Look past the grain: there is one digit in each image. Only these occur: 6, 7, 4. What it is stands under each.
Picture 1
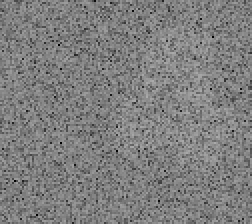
4
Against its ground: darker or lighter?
lighter
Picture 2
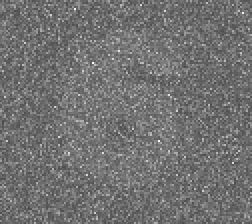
6
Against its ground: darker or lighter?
lighter
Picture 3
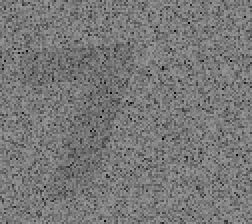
7
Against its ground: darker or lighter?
darker
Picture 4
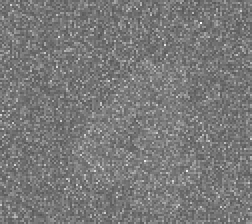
4
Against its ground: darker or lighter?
lighter
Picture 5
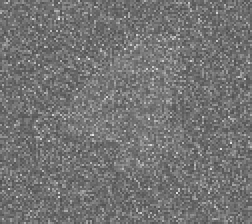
4
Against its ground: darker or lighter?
lighter
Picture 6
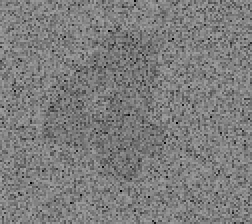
4
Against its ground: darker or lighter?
darker
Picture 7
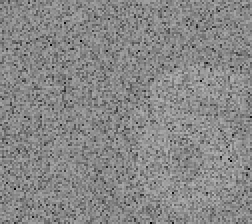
6
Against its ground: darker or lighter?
lighter
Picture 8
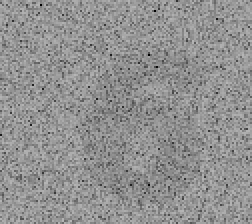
6
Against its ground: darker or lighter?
darker
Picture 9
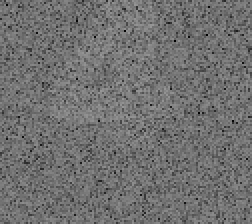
4
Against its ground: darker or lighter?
lighter
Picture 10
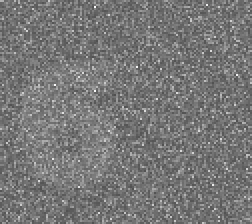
6
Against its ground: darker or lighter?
lighter
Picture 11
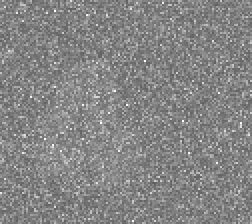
4
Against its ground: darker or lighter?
lighter
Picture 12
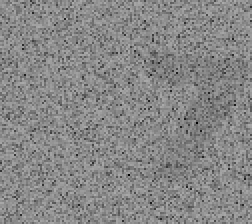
7
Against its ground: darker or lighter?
darker
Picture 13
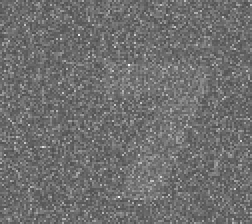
7
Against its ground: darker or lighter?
lighter
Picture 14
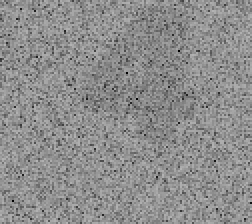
4
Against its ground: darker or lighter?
darker
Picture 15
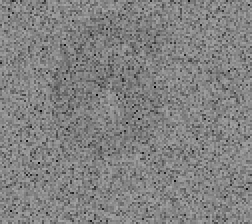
6
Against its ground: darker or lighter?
darker
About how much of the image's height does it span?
two thirds
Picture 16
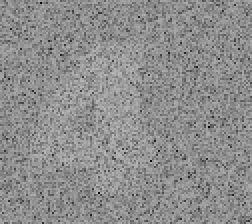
4
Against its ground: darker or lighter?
lighter
